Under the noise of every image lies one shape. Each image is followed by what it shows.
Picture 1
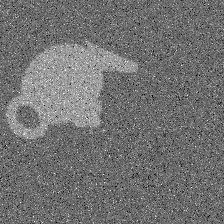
teapot
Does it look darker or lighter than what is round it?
lighter
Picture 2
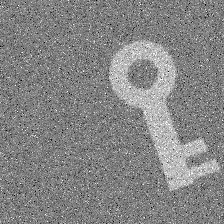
key
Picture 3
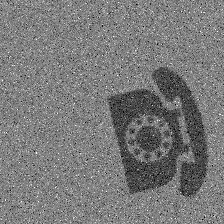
telephone
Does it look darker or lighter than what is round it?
darker
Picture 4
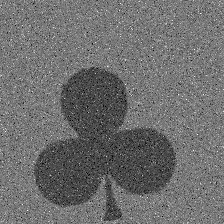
club
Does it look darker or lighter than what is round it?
darker
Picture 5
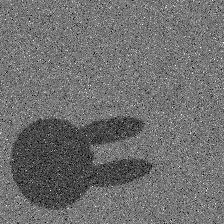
rabbit's head
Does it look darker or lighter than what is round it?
darker
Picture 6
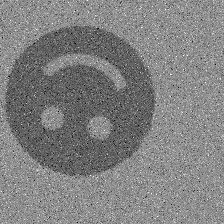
smiling face
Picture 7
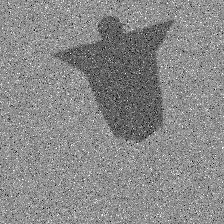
bell
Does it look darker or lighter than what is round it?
darker
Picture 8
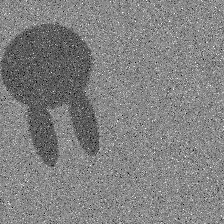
rabbit's head
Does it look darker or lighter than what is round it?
darker
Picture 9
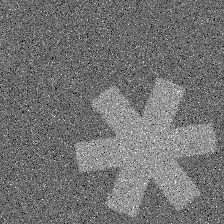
asterisk
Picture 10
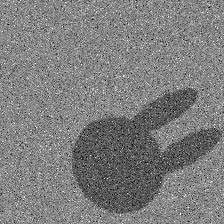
rabbit's head
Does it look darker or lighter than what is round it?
darker
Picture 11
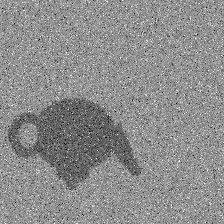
teapot
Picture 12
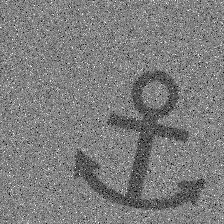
anchor
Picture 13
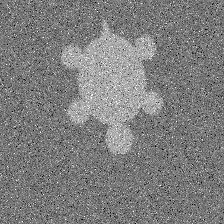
turtle
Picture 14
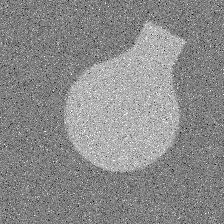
light bulb
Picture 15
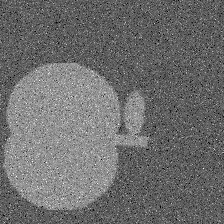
apple
